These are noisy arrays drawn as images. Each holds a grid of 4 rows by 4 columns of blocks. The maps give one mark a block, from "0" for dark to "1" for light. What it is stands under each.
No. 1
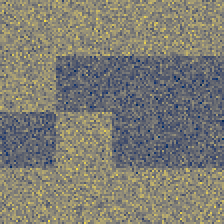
1111
1000
0100
1111
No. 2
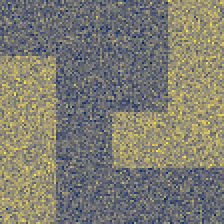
0001
1001
1011
1000
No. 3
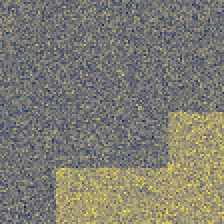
0000
0000
0001
0111
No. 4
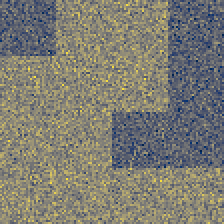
0110
1110
1100
1111
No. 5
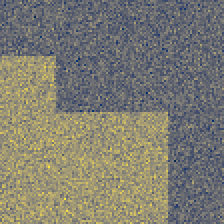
0000
1000
1110
1110
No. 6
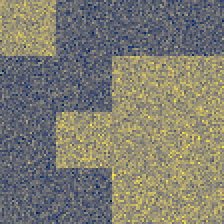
1000
0011
0111
0011
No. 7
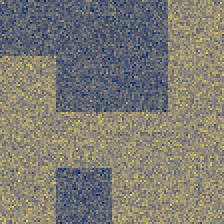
0001
1001
1111
1011
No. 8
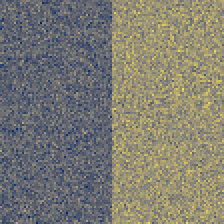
0011
0011
0011
0011
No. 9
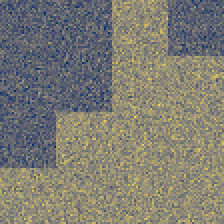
0010
0011
0111
1111
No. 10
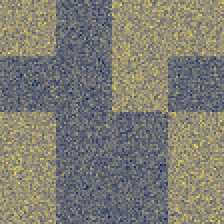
1011
0010
1001
1001
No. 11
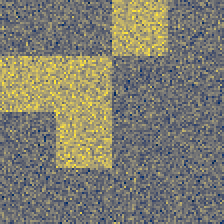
0010
1100
0100
0000
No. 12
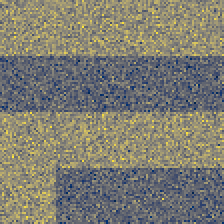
1111
0000
1111
1000
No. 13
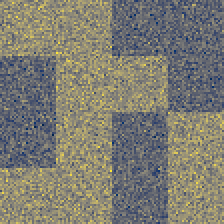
1100
0110
0101
1101
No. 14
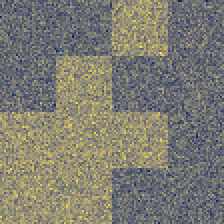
0010
0100
1110
1100
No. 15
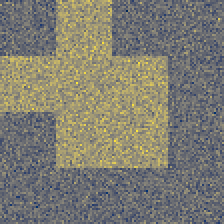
0100
1110
0110
0000
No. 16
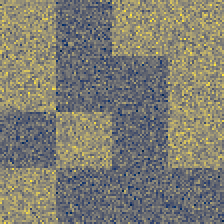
1011
1001
0101
1000
